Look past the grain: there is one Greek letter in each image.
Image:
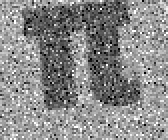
pi
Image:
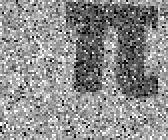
pi
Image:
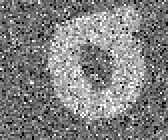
sigma
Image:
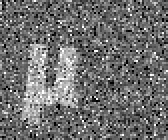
mu
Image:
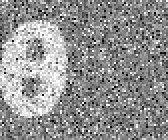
theta
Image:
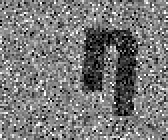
eta
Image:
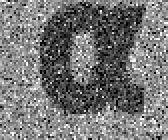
alpha
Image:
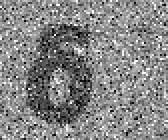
delta
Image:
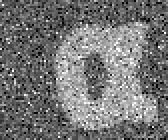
alpha
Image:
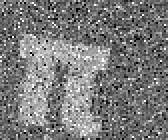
pi
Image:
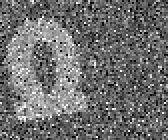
omega
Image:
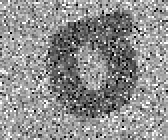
sigma
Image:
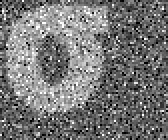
sigma
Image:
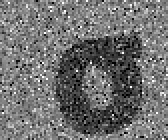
sigma
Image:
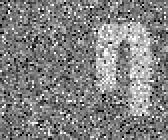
eta
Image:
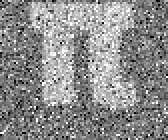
pi
